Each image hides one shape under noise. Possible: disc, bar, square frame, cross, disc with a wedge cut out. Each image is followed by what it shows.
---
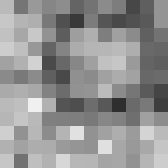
square frame
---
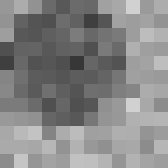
disc
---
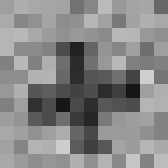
cross
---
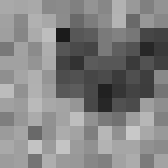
disc with a wedge cut out
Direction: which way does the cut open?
up
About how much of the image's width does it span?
two thirds
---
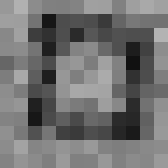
square frame
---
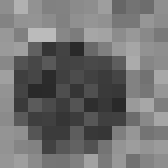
disc
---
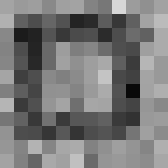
square frame
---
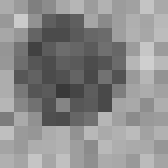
disc
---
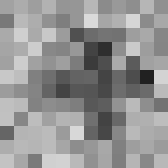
cross
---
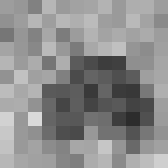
disc with a wedge cut out
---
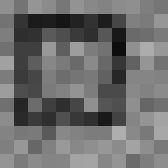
square frame
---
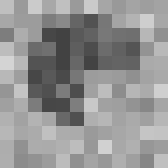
disc with a wedge cut out
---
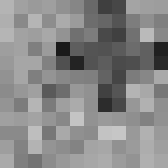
cross
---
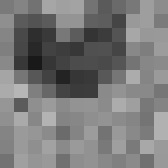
disc with a wedge cut out
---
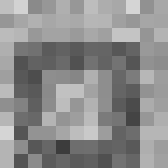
square frame
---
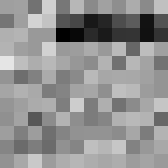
bar
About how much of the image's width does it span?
two thirds
